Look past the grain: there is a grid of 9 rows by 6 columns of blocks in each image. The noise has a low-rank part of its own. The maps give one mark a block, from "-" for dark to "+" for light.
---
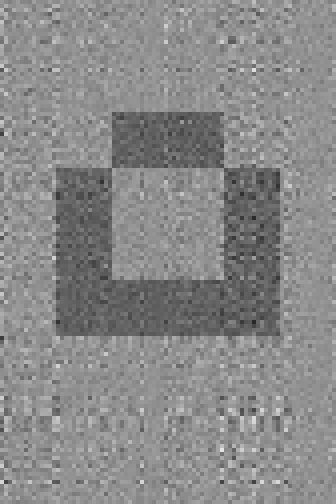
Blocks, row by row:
+ + + + + +
+ + + + + +
+ + - - + +
+ - + + - +
+ - + + - +
+ - - - - +
+ + + + + +
+ + + + + +
+ + + + + +
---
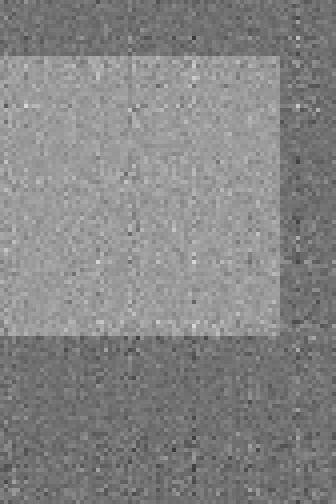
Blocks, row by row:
- - - - - -
+ + + + + -
+ + + + + -
+ + + + + -
+ + + + + -
+ + + + + -
- - - - - -
- - - - - -
- - - - - -
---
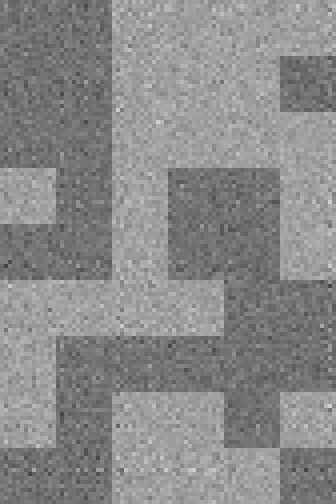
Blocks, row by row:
- - + + + +
- - + + + -
- - + + + +
+ - + - - +
- - + - - +
+ + + + - -
+ - - - - -
+ - + + - +
- - + + + -
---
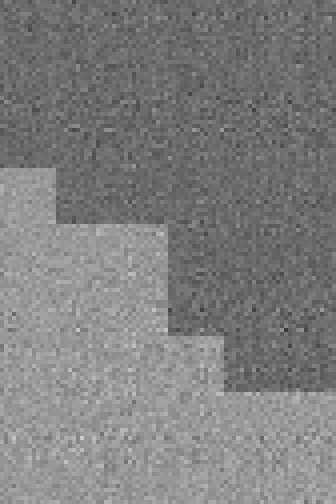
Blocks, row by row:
- - - - - -
- - - - - -
- - - - - -
+ - - - - -
+ + + - - -
+ + + - - -
+ + + + - -
+ + + + + +
+ + + + + +
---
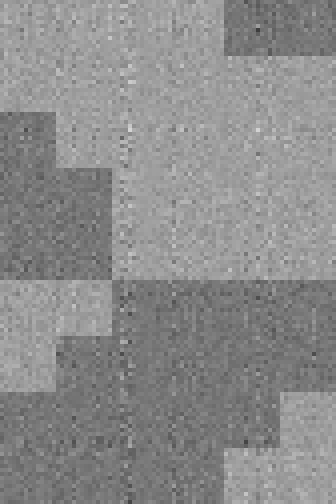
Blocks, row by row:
+ + + + - -
+ + + + + +
- + + + + +
- - + + + +
- - + + + +
+ + - - - -
+ - - - - -
- - - - - +
- - - - + +
